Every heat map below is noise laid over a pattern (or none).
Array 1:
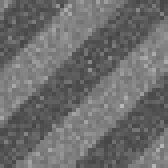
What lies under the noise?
diagonal stripes
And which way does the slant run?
bottom left to top right
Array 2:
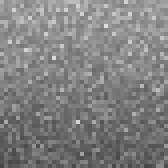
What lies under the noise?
a smooth slope
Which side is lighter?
top
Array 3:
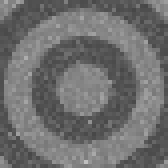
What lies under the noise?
rings round one point
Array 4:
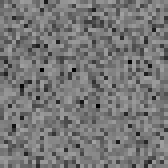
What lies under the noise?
only noise
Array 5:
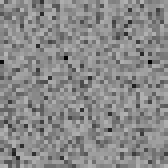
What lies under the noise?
only noise
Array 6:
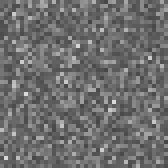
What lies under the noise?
only noise
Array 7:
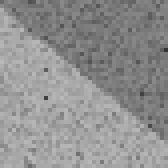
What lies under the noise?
a sharp edge
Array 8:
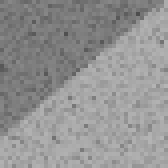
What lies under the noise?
a sharp edge
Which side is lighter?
bottom right
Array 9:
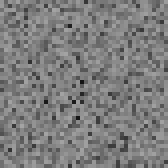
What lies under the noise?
only noise
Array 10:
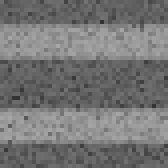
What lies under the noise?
horizontal stripes
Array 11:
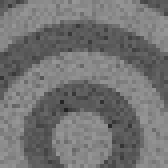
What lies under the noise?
rings round one point
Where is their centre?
bottom middle
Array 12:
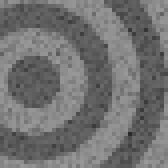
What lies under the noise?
rings round one point
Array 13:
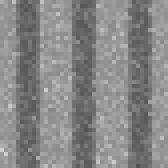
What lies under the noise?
vertical stripes
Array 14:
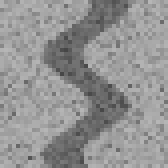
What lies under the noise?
a wavy band
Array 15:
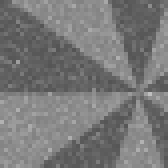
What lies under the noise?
spokes from one point
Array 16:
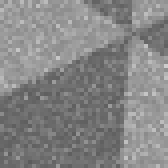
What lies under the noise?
spokes from one point
